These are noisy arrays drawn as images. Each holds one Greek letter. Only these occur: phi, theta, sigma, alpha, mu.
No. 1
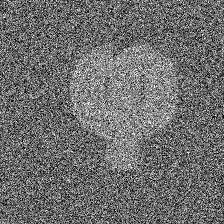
phi
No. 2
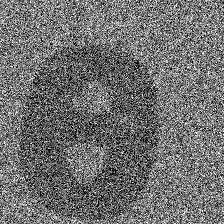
theta
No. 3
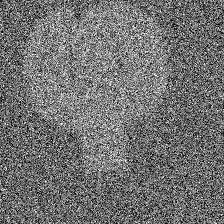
phi
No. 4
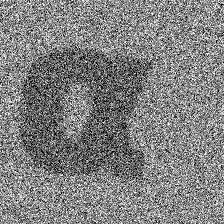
alpha
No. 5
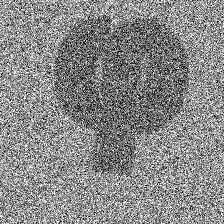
phi
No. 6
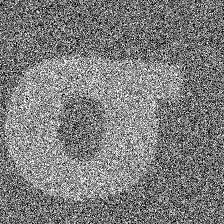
sigma
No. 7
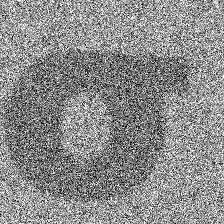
sigma
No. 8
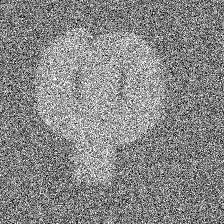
phi
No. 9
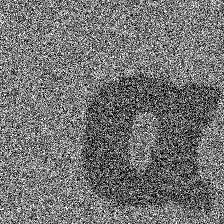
alpha
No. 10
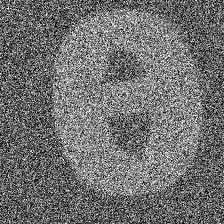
theta
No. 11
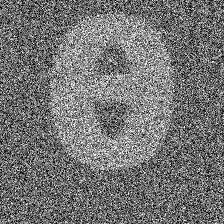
theta
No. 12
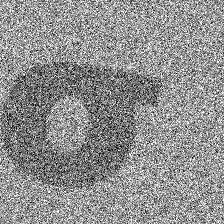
sigma
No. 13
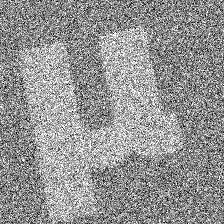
mu
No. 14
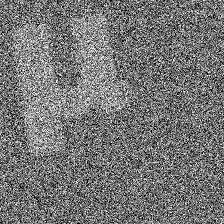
mu
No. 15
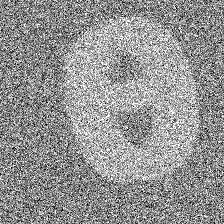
theta
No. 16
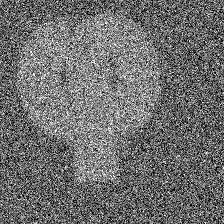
phi
